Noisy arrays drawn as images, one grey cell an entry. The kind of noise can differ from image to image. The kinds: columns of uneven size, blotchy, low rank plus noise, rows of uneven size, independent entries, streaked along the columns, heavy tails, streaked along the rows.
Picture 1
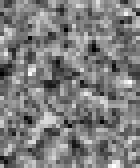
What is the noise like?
blotchy
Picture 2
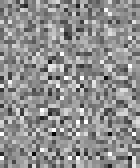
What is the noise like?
low rank plus noise
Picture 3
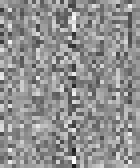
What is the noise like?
columns of uneven size
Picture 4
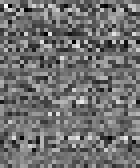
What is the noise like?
rows of uneven size
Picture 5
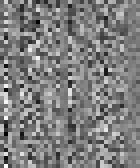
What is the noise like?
columns of uneven size
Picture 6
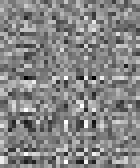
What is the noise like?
low rank plus noise
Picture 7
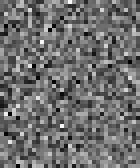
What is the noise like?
independent entries
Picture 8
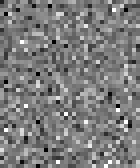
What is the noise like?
heavy tails
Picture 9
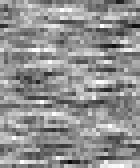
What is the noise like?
streaked along the rows
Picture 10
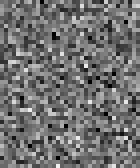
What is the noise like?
independent entries
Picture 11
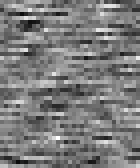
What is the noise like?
streaked along the rows
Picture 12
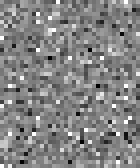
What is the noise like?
heavy tails
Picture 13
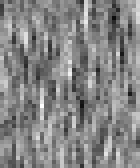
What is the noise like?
streaked along the columns
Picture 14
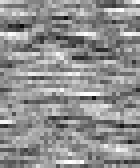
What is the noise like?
streaked along the rows
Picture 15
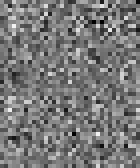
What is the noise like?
low rank plus noise
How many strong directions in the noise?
five to eight
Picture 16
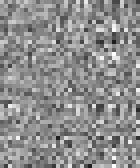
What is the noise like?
low rank plus noise
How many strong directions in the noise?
two
